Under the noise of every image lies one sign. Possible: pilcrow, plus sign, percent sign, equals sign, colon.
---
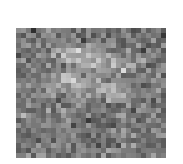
equals sign
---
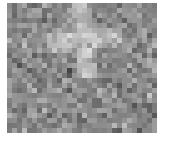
plus sign
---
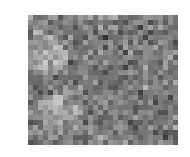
colon
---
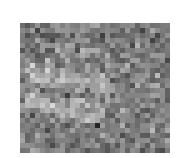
equals sign
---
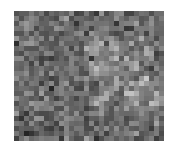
percent sign
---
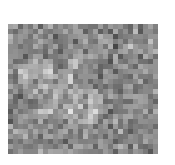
percent sign
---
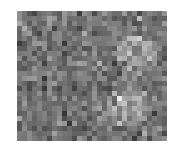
colon
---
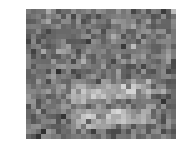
equals sign
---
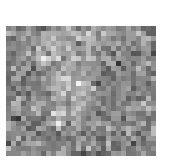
pilcrow
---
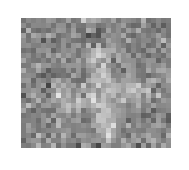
plus sign
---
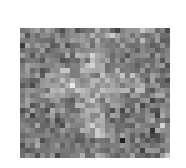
plus sign
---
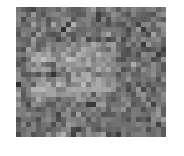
equals sign
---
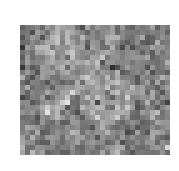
percent sign
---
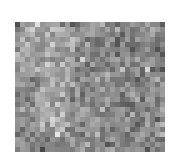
pilcrow
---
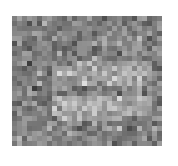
equals sign
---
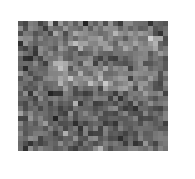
equals sign
